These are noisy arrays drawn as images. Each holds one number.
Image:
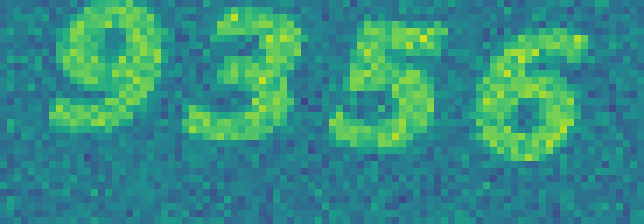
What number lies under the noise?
9356
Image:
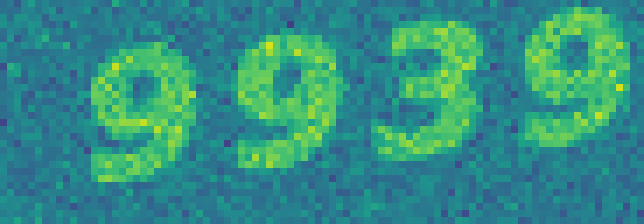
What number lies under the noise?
9939
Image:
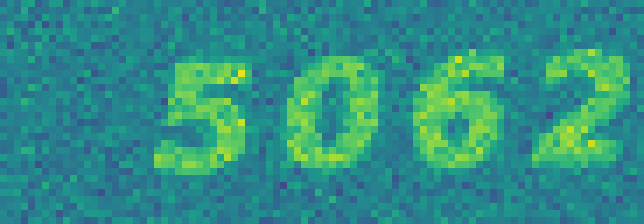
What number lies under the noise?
5062
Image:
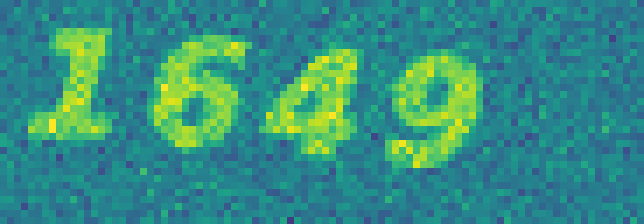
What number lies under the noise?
1649
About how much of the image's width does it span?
two thirds
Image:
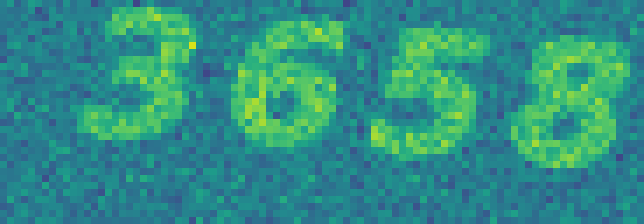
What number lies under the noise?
3658
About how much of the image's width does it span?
nearly all
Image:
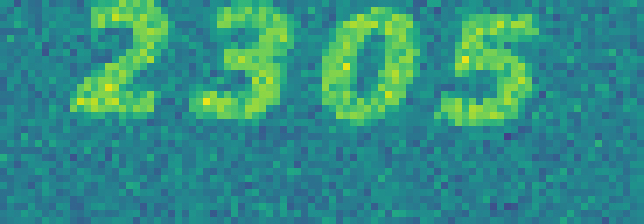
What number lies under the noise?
2305
